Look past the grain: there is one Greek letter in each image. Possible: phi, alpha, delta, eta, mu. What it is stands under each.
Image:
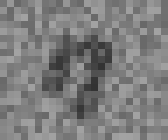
eta
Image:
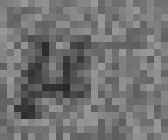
mu
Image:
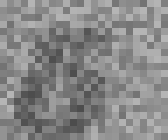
delta
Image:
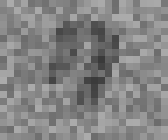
eta
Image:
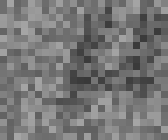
mu
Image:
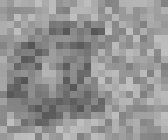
alpha
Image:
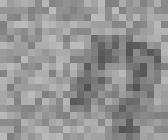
eta
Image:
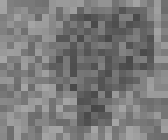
phi
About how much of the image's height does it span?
nearly all
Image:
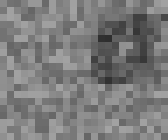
alpha
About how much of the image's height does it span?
half
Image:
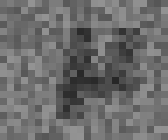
mu
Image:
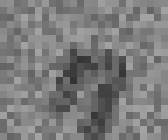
eta
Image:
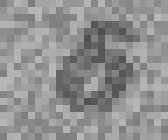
delta
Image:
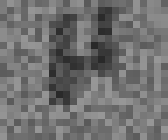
mu
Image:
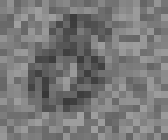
delta
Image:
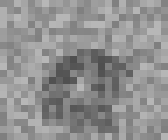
alpha
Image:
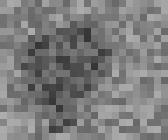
phi
